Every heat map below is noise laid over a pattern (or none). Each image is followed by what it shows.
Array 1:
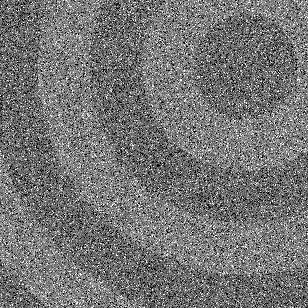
rings round one point
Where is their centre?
top right
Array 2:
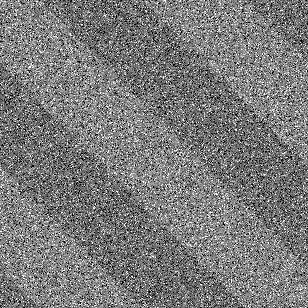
diagonal stripes
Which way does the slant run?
top left to bottom right
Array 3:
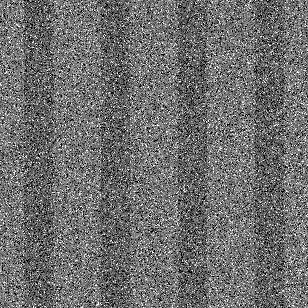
vertical stripes
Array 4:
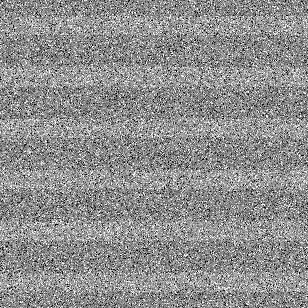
horizontal stripes
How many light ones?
6
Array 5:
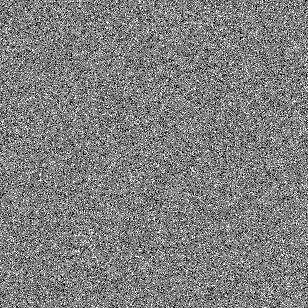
only noise
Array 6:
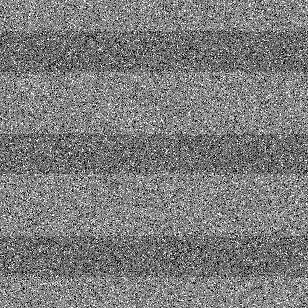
horizontal stripes
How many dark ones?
3
